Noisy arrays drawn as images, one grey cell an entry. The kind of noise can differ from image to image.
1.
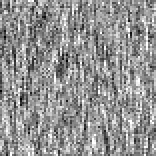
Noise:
streaked along the columns
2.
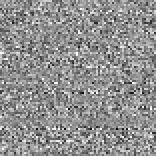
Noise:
rows of uneven size
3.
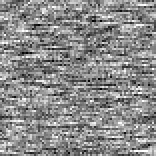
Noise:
streaked along the rows
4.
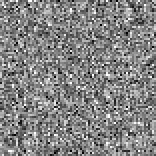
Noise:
low rank plus noise
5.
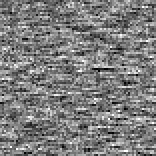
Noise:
streaked along the rows
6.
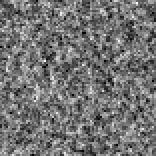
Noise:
blotchy
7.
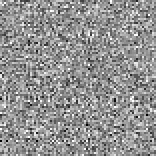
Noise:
low rank plus noise
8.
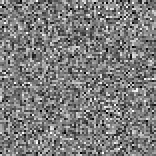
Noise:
low rank plus noise
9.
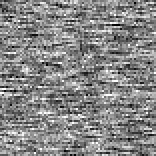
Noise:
streaked along the rows
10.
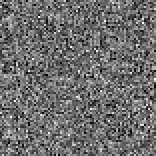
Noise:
low rank plus noise
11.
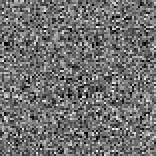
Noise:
low rank plus noise
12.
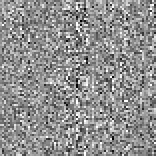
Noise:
columns of uneven size
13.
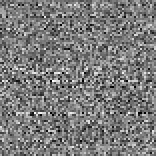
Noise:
rows of uneven size
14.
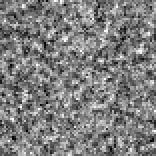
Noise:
blotchy
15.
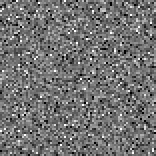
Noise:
heavy tails
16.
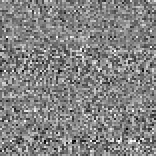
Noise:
rows of uneven size
